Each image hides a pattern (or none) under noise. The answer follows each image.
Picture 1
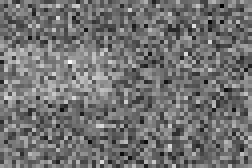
one block
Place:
middle left
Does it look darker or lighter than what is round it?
lighter
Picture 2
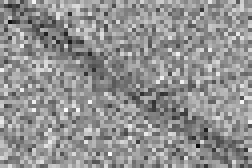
a diagonal band
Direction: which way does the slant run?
top left to bottom right
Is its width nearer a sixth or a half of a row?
a sixth
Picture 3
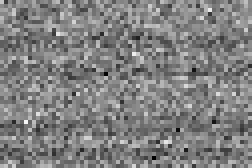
bands of rows
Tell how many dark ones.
4
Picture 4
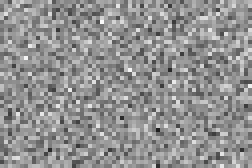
only noise
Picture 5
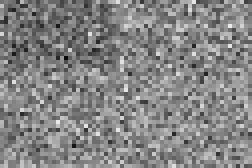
one block
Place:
top left
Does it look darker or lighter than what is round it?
darker
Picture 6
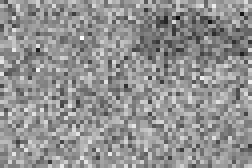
one block
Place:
top right
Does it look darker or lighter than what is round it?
darker
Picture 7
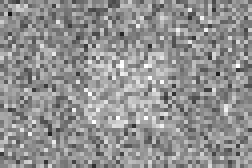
one block
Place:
centre
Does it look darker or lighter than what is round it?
lighter
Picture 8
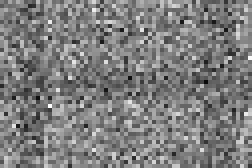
bands of rows crossing bands of columns
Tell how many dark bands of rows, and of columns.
1 and 2
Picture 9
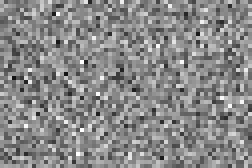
only noise
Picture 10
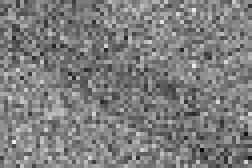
a diagonal band
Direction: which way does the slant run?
top left to bottom right
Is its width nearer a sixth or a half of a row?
a half
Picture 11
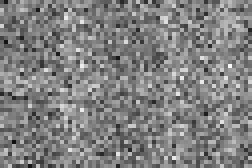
bands of rows crossing bands of columns
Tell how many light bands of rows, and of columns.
1 and 3
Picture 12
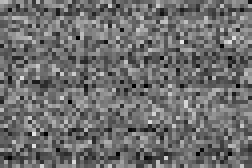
bands of rows
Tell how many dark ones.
5
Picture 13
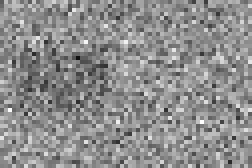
one block
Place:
middle left
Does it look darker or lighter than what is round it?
darker
